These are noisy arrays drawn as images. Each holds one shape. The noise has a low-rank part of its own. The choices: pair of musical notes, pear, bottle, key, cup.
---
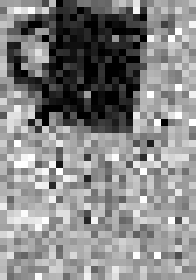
dark cup
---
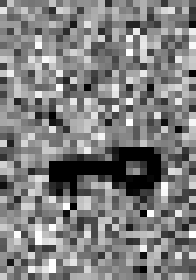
dark key
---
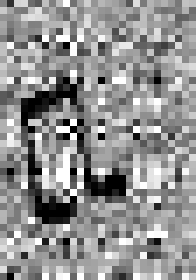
dark pair of musical notes
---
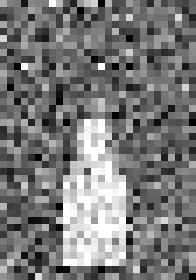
light bottle
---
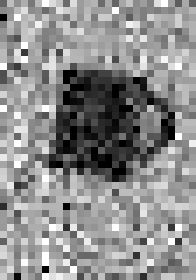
dark cup
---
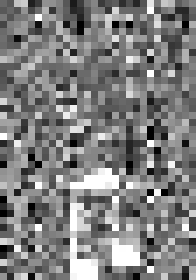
light pair of musical notes, bottom middle
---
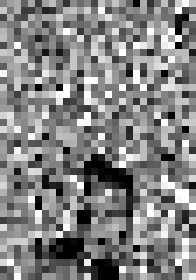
dark pair of musical notes, bottom middle
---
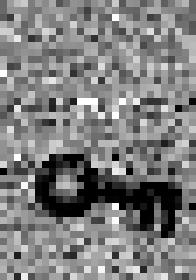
dark key
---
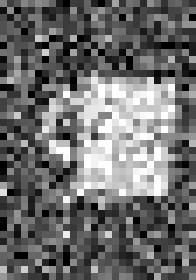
light cup
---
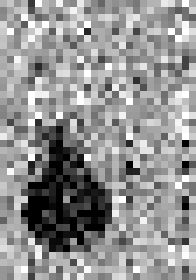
dark pear
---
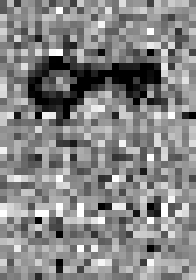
dark key
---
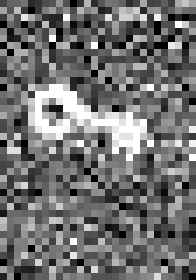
light key
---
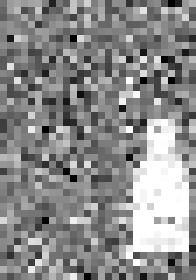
light bottle
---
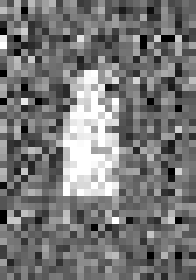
light bottle, centre
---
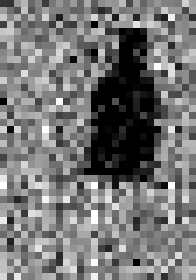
dark bottle
